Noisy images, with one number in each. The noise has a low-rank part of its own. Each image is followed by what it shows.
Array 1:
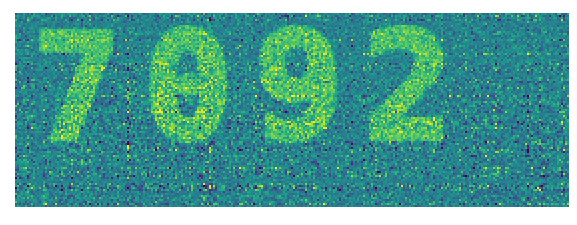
7092
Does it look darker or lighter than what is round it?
lighter
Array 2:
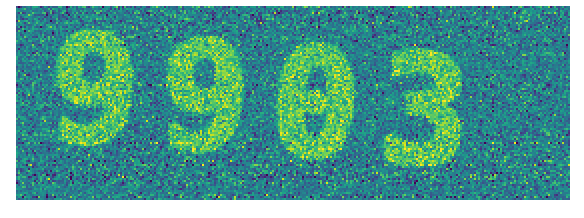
9903
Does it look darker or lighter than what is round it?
lighter
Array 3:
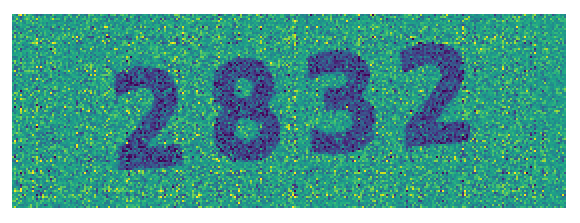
2832
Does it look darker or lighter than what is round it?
darker
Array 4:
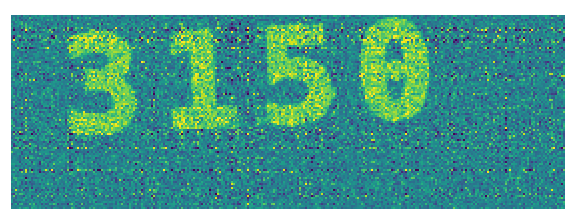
3150
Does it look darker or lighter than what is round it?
lighter
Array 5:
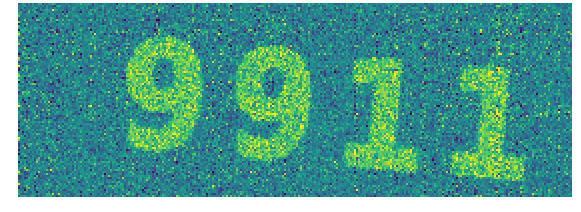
9911
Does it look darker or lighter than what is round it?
lighter
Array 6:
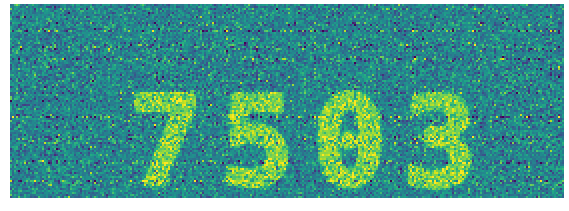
7503
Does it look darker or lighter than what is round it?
lighter
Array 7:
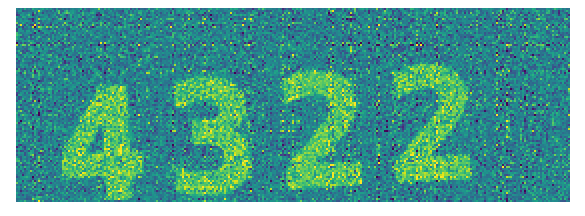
4322
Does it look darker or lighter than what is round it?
lighter
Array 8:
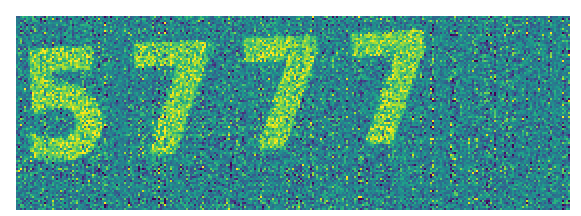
5777
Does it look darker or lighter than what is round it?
lighter
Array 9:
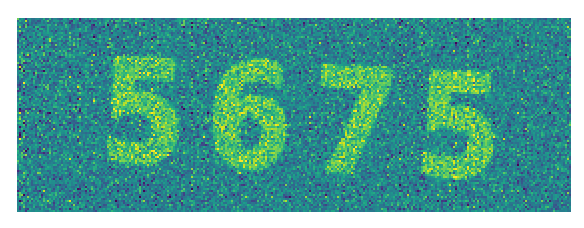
5675
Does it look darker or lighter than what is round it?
lighter
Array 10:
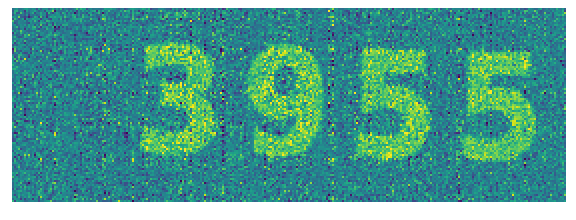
3955
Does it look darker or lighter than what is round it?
lighter
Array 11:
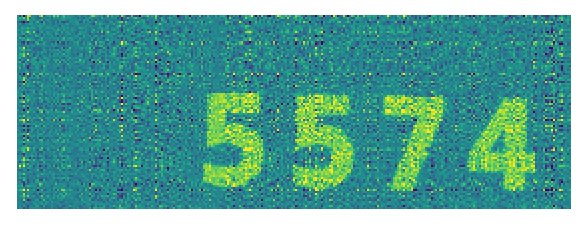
5574
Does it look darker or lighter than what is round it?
lighter
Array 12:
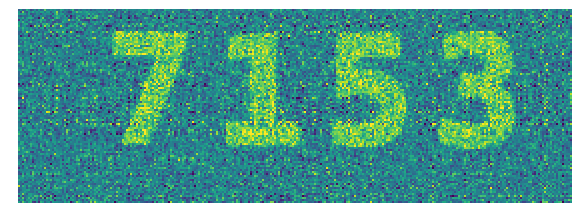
7153
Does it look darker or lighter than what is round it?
lighter
